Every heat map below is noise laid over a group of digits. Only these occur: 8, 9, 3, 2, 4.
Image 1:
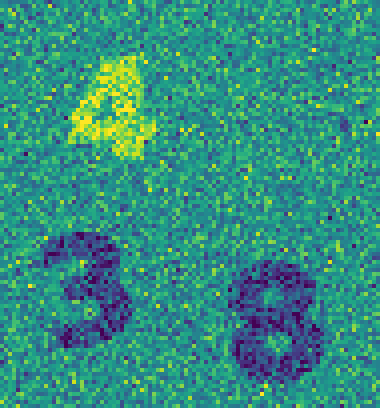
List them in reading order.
top left: light 4; bottom left: dark 3; bottom right: dark 8
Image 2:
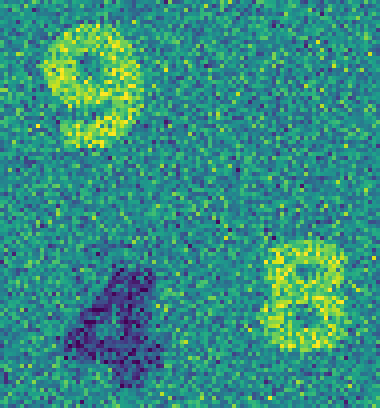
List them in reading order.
top left: light 9; bottom left: dark 4; bottom right: light 8
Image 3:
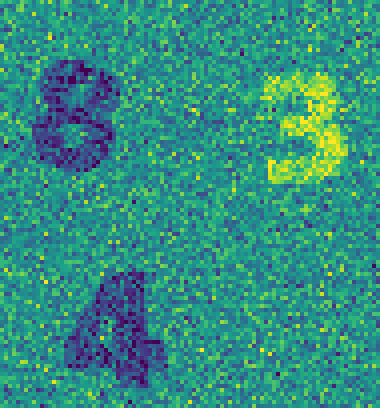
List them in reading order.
top left: dark 8; top right: light 3; bottom left: dark 4
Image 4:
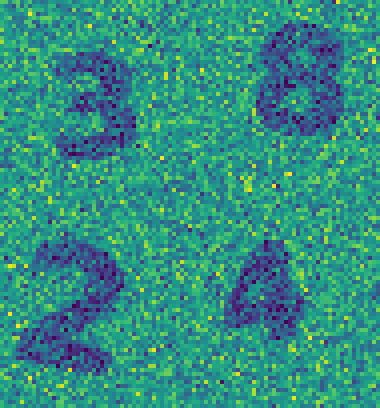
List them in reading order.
top left: dark 3; top right: dark 8; bottom left: dark 2; bottom right: dark 4
